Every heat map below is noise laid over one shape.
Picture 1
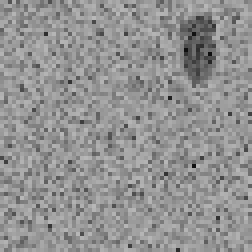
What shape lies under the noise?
footprint
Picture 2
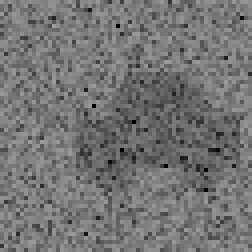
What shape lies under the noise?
car
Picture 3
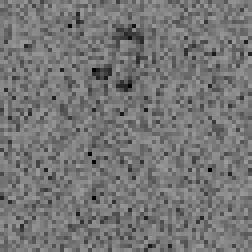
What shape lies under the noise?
pair of musical notes
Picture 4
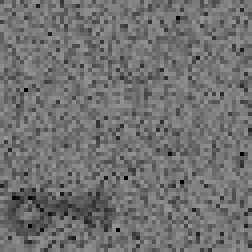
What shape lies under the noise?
key
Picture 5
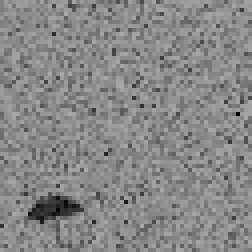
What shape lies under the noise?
umbrella
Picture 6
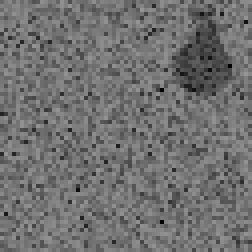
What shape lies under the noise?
pear
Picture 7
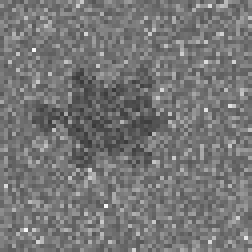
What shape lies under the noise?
turtle
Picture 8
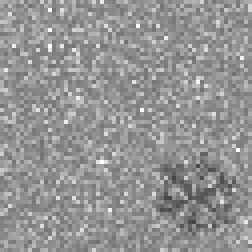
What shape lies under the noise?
snowflake
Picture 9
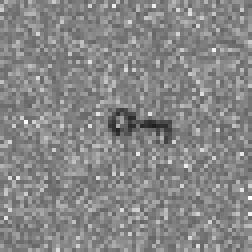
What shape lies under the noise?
key
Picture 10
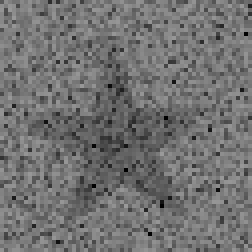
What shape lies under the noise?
star
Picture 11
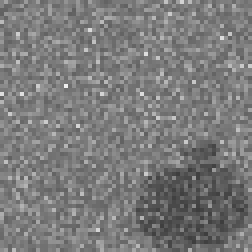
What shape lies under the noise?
apple
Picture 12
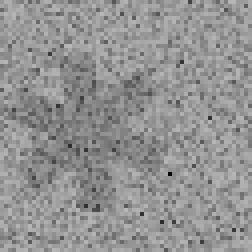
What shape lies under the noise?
asterisk
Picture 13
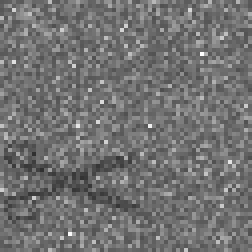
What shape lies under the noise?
pair of scissors
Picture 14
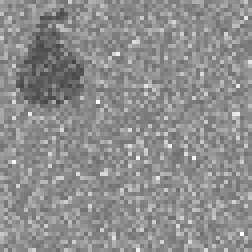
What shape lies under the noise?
pear
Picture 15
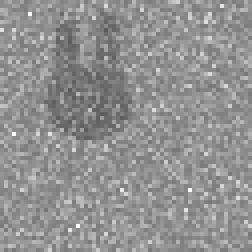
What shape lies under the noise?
rabbit's head
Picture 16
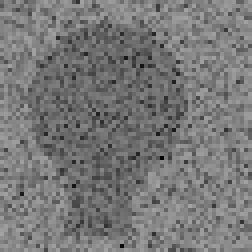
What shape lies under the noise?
light bulb
